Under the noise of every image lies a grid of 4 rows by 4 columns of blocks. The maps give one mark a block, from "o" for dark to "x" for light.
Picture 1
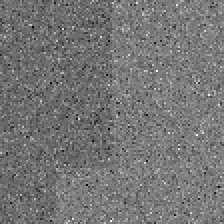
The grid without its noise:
ooxx
ooxx
ooxx
oxxx
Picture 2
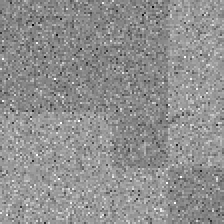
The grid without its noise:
ooox
ooox
xxox
xxxo
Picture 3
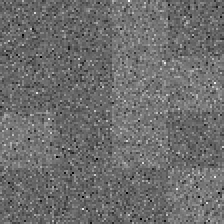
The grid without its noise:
ooxo
ooxx
xoxo
ooox
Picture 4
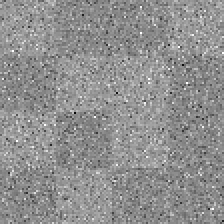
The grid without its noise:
xoox
oxxo
xoxo
oxoo
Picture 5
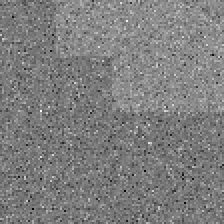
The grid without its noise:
oxxx
ooxx
oooo
oooo
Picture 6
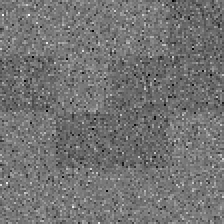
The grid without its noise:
xxxo
oxoo
xoox
xxxx
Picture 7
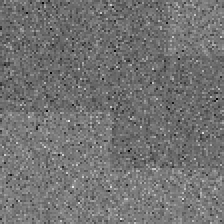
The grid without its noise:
ooox
oooo
xxoo
xxxx
